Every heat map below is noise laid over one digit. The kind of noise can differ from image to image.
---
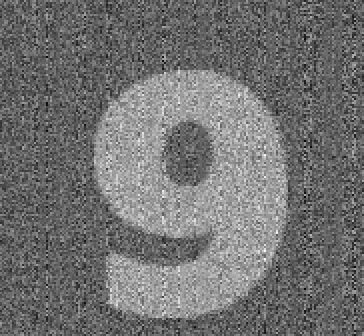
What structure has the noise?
columns of uneven size
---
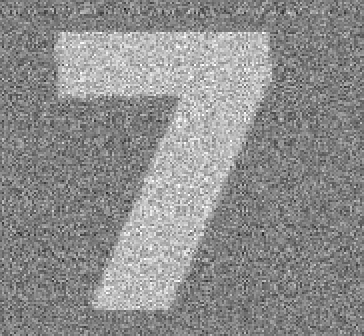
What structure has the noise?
low rank plus noise
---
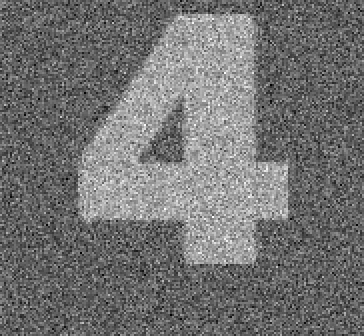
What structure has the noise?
independent entries
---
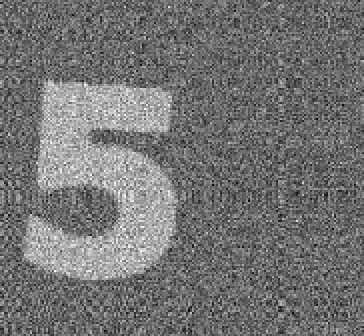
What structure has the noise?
low rank plus noise
